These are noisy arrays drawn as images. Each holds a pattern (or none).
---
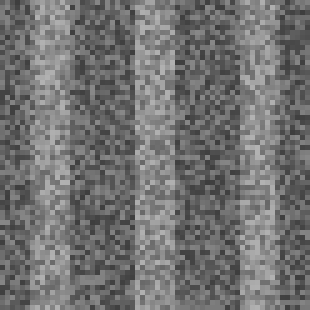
vertical stripes
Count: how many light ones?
3
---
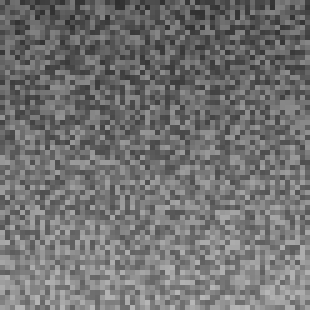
a smooth slope
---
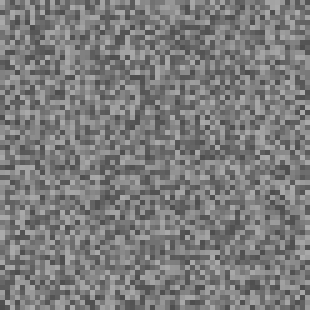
only noise
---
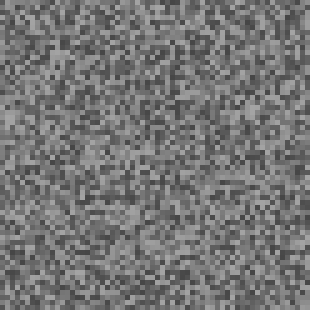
only noise
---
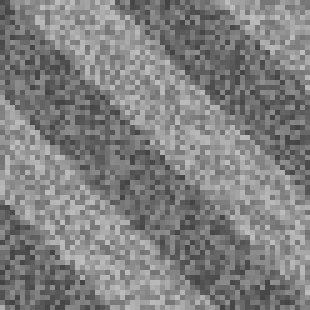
diagonal stripes
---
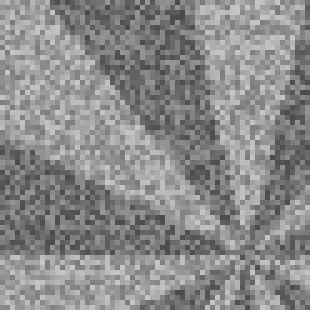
spokes from one point
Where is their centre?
bottom right
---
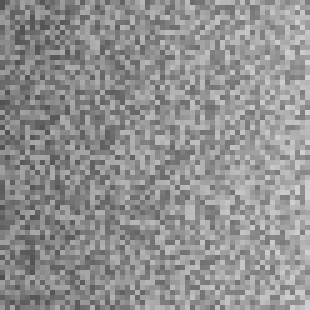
a smooth slope
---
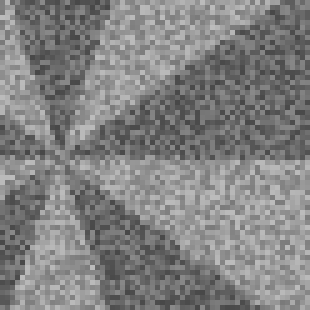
spokes from one point
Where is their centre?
middle left
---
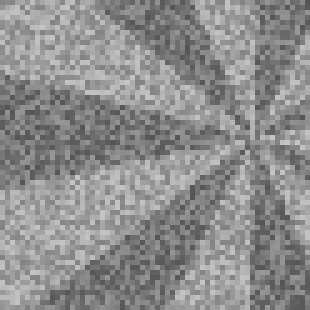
spokes from one point
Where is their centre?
middle right
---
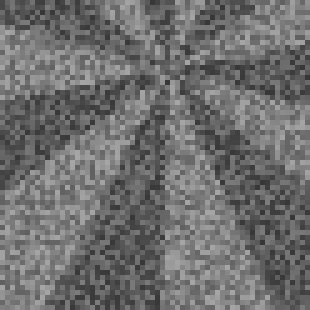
spokes from one point
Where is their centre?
top middle
